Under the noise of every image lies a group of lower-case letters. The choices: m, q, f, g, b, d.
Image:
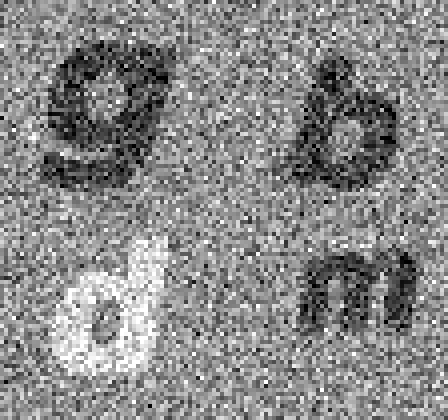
top left: dark g; top right: dark b; bottom left: light d; bottom right: dark m
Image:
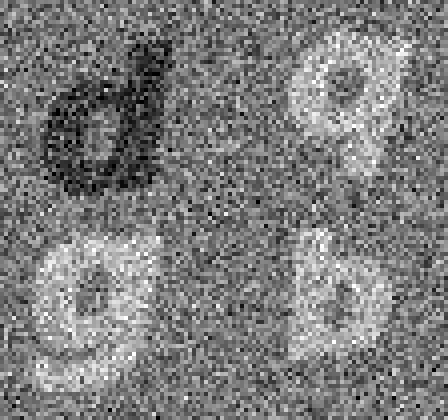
top left: dark d; top right: light q; bottom left: light g; bottom right: light b
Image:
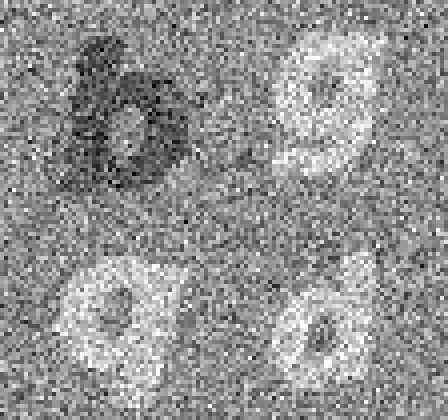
top left: dark b; top right: light g; bottom left: light q; bottom right: light d
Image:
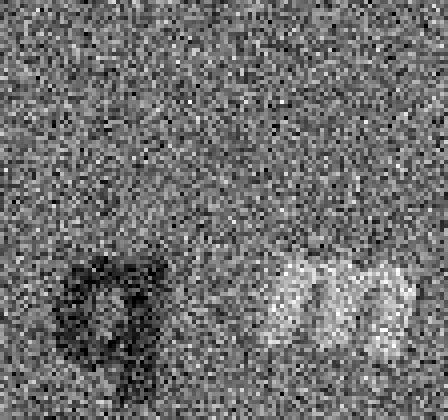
bottom left: dark q; bottom right: light m
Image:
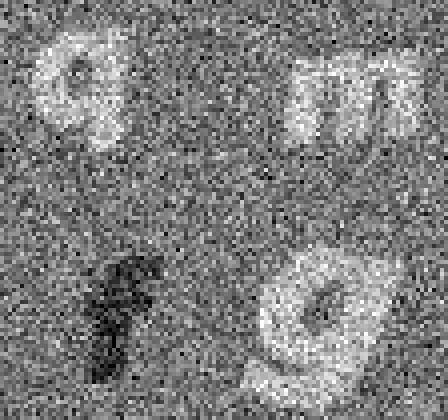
top left: light q; top right: light m; bottom left: dark f; bottom right: light g
